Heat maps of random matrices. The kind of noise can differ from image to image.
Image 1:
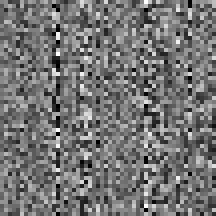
columns of uneven size
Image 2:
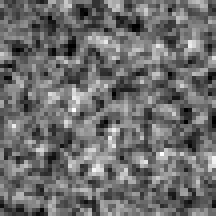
blotchy
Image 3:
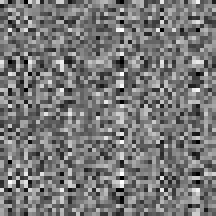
low rank plus noise
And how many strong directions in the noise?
one
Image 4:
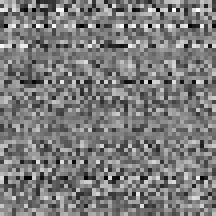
rows of uneven size
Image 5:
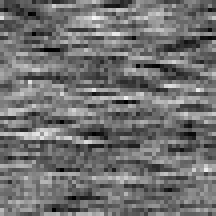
streaked along the rows
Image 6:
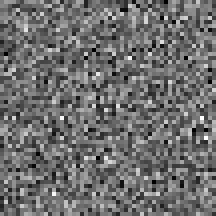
independent entries
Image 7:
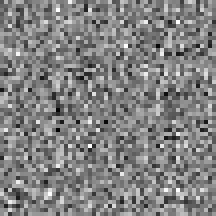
low rank plus noise
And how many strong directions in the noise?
five to eight
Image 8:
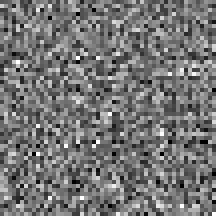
low rank plus noise
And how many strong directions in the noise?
five to eight
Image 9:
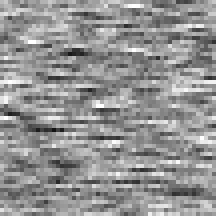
streaked along the rows
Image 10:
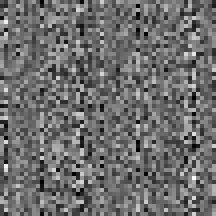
columns of uneven size
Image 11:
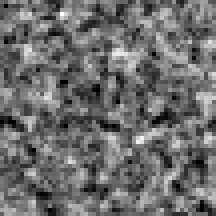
blotchy
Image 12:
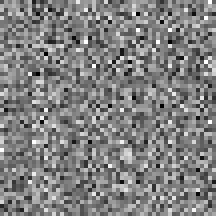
low rank plus noise
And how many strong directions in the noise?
five to eight
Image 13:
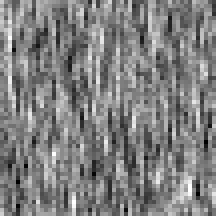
streaked along the columns
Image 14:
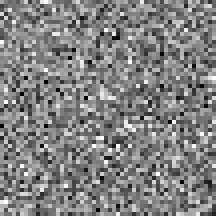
independent entries
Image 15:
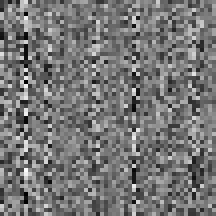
columns of uneven size
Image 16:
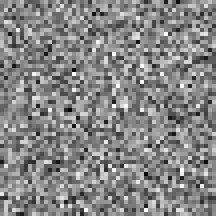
independent entries
